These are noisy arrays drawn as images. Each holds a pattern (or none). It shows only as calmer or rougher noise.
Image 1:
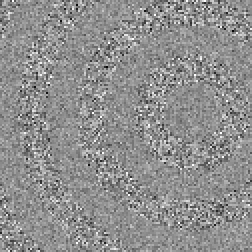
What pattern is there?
rings round one point
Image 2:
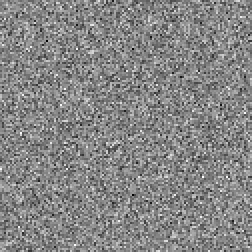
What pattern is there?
only noise
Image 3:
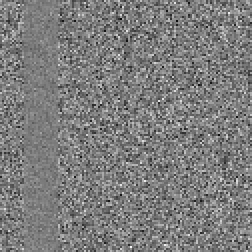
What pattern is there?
one vertical stripe
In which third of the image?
left
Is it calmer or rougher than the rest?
calmer
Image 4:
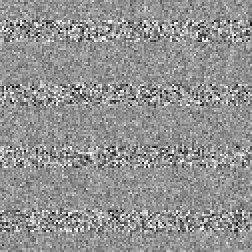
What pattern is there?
horizontal stripes
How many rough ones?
4
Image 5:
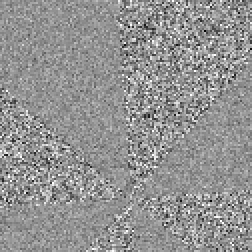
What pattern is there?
spokes from one point
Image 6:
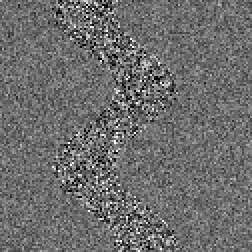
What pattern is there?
a wavy band
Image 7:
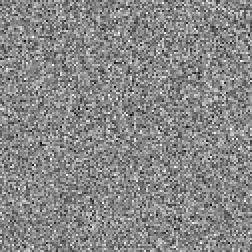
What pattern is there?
only noise
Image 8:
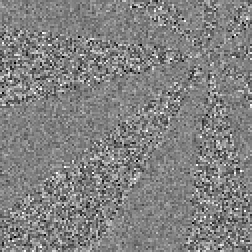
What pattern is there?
spokes from one point
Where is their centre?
top right
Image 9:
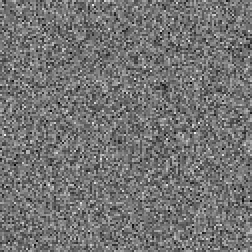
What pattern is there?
only noise
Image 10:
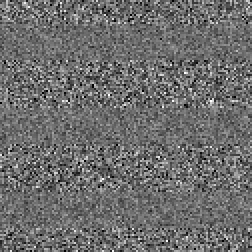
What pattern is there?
horizontal stripes
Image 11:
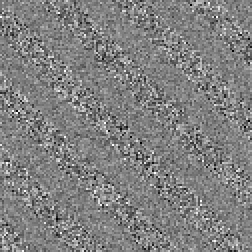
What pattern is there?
diagonal stripes
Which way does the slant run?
top left to bottom right
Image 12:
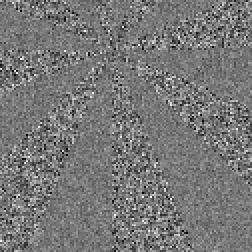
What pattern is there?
spokes from one point
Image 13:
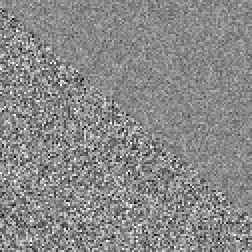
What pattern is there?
a sharp edge
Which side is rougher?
bottom left
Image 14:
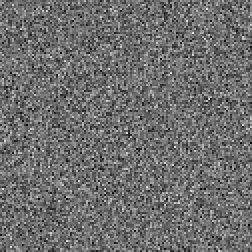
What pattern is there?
only noise
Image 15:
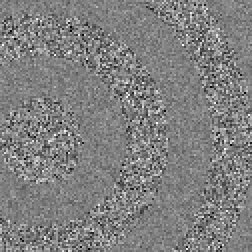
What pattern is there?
rings round one point
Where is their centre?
middle left
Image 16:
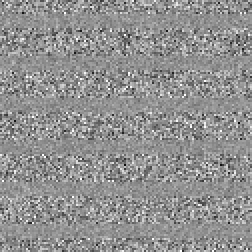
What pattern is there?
horizontal stripes
